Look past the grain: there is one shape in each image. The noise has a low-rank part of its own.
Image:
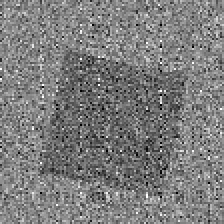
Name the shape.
square
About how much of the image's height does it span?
two thirds
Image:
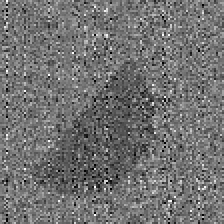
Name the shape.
half disc
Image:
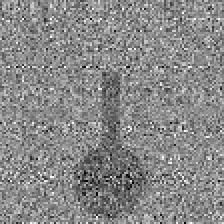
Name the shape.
lollipop
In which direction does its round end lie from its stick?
down
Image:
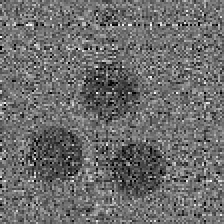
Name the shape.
three dots
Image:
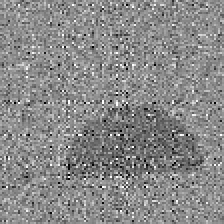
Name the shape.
half disc
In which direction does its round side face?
up
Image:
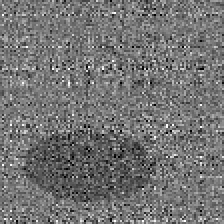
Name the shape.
ellipse
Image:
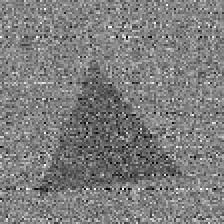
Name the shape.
triangle
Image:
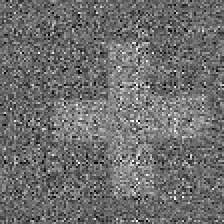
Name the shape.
cross
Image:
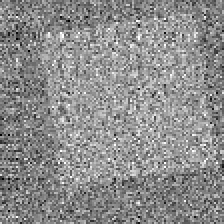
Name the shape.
square
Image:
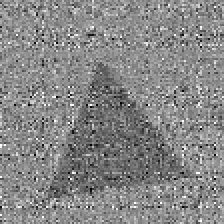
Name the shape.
triangle
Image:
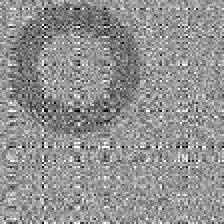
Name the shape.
ring
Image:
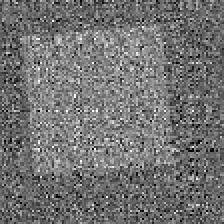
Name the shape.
square
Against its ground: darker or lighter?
lighter
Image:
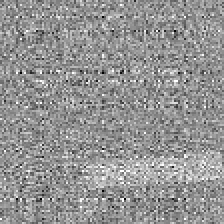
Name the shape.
bar
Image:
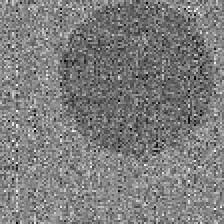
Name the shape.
disc
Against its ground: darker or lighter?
darker
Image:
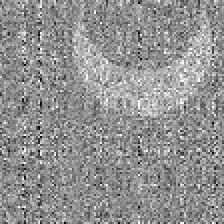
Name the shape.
crescent
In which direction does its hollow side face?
up
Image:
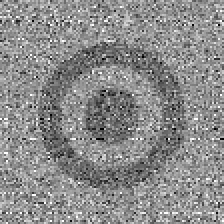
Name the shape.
bullseye
